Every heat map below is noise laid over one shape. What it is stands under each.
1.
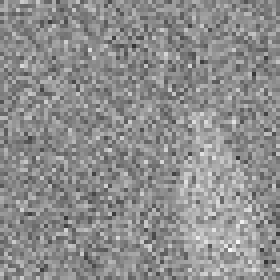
bottle
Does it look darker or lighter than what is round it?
lighter
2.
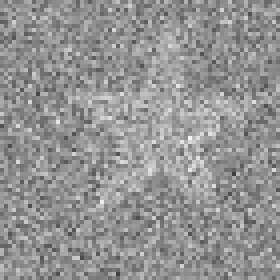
star
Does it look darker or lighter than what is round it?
lighter
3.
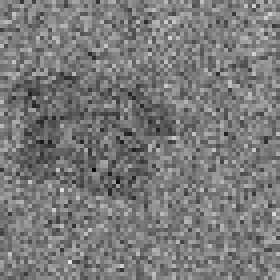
telephone
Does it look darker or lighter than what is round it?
darker
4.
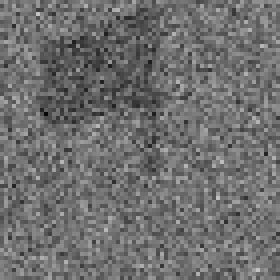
flag
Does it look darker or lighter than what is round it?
darker
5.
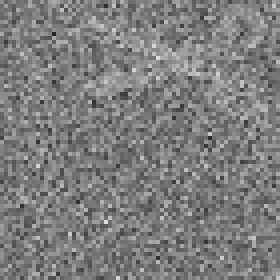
pair of scissors
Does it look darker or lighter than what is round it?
lighter
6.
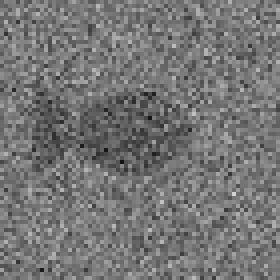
fish
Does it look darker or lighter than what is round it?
darker
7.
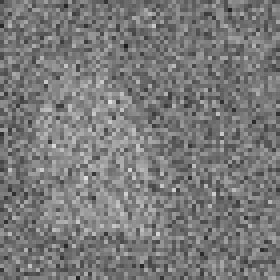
chess knight
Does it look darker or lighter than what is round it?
lighter
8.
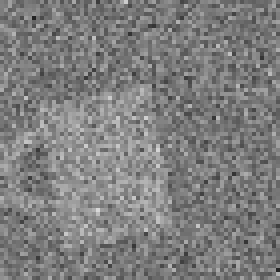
cup
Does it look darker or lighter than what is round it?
lighter
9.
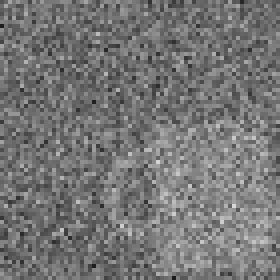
cup
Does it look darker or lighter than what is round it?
lighter
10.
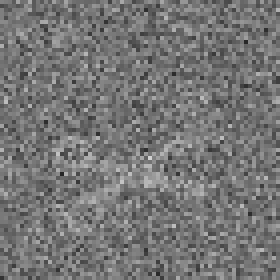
pair of scissors
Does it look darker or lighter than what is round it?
lighter
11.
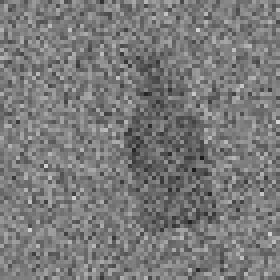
bottle
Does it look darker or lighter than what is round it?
darker
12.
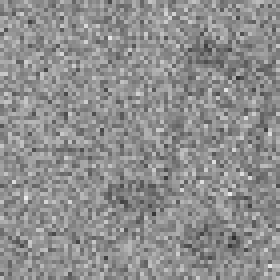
pair of musical notes
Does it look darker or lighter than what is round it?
darker
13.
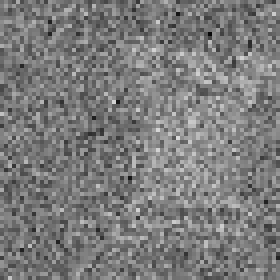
chess rook
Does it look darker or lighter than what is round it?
lighter
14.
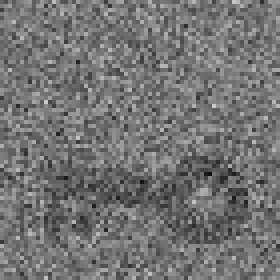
key
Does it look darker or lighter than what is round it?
darker
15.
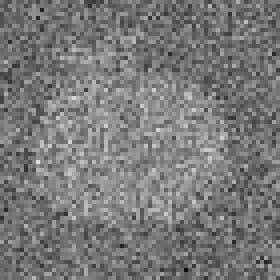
apple
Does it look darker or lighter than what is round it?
lighter
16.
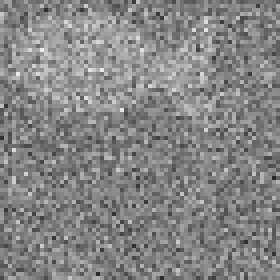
fish
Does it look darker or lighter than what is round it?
lighter
